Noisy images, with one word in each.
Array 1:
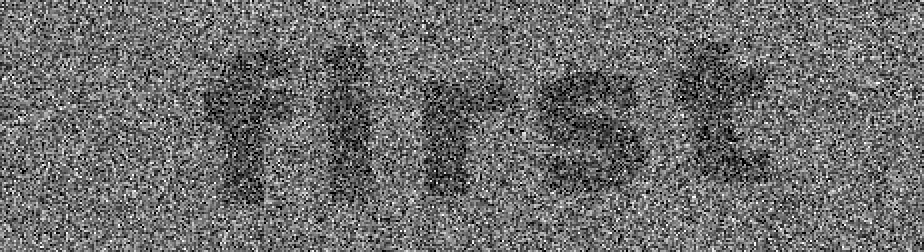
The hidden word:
first
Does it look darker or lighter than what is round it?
darker
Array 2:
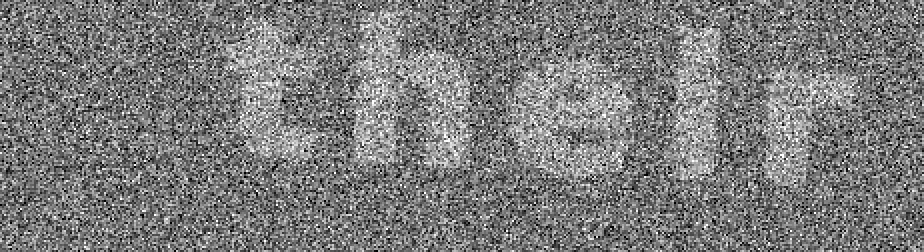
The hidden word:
their
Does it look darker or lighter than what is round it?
lighter
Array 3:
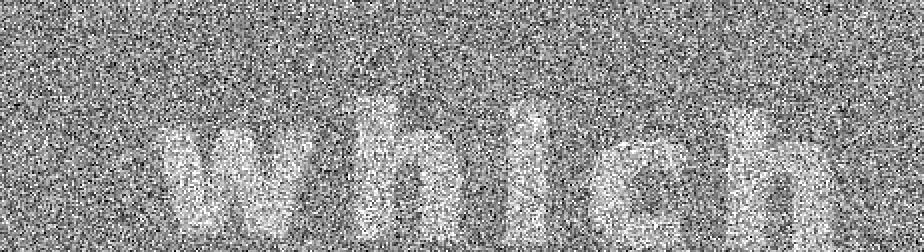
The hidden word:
which
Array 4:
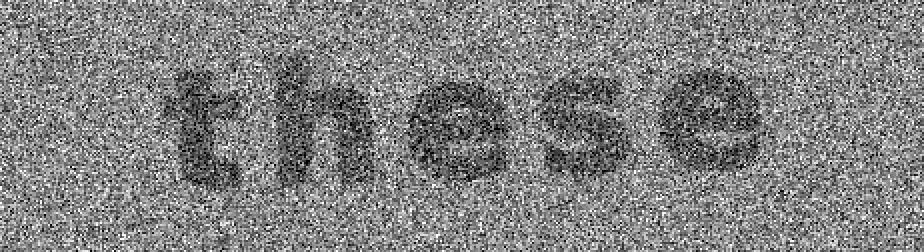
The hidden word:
these
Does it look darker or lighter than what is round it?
darker
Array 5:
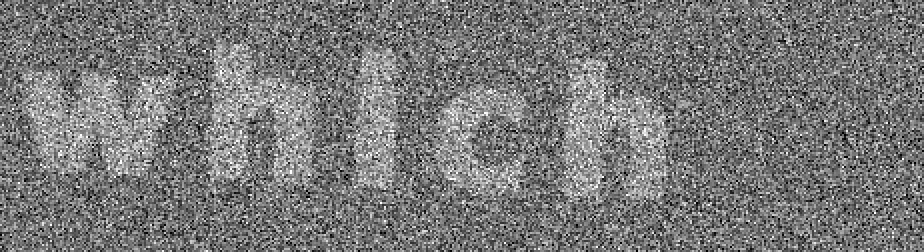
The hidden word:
which
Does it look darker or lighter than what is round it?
lighter
